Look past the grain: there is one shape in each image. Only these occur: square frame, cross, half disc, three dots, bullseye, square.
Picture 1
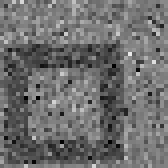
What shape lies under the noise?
square frame
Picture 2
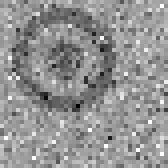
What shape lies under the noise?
bullseye
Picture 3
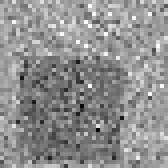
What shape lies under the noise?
square
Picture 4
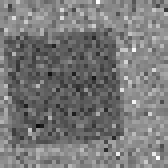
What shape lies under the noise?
square
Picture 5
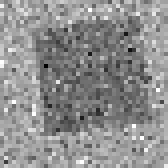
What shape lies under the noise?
square
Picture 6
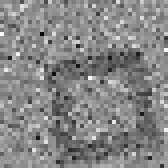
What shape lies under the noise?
square frame
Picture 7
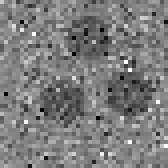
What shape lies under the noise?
three dots
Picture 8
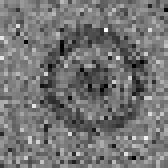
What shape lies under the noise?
bullseye
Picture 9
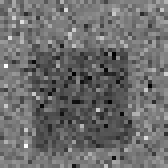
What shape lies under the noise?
square
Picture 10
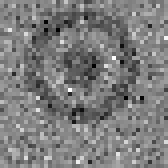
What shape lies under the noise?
bullseye
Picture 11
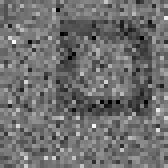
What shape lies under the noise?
square frame
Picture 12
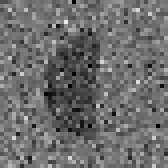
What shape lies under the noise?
half disc
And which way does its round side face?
left
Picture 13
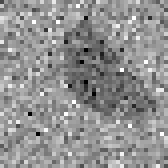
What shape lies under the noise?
half disc
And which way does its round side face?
down and left
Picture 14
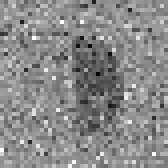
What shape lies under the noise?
half disc
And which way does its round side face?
right
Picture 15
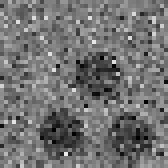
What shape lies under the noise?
three dots
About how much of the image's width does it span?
two thirds
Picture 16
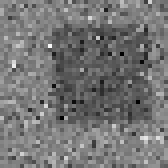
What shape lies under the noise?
square
